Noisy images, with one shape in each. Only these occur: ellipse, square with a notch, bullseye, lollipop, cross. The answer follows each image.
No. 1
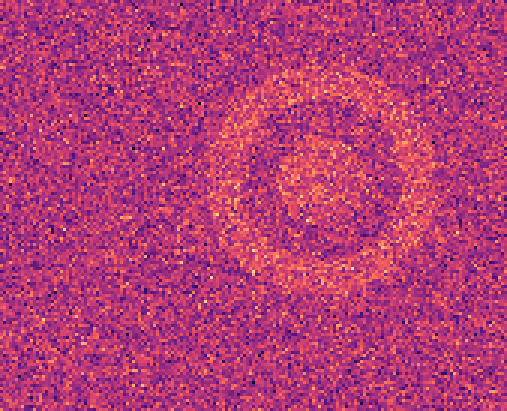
bullseye
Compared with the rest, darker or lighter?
lighter
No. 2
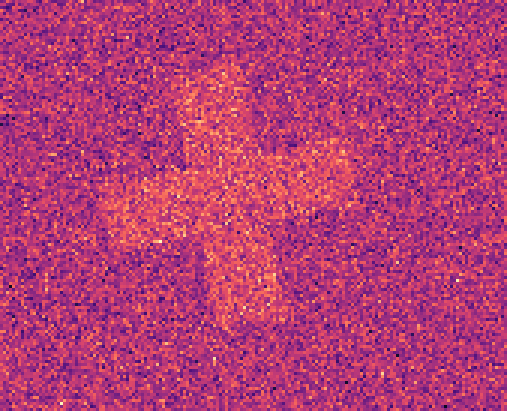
cross
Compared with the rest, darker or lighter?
lighter
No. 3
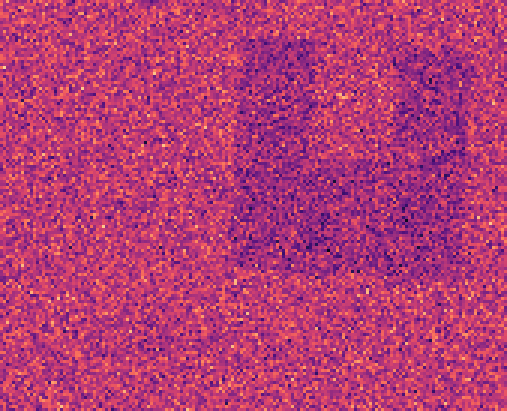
square with a notch
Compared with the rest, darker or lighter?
darker
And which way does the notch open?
up
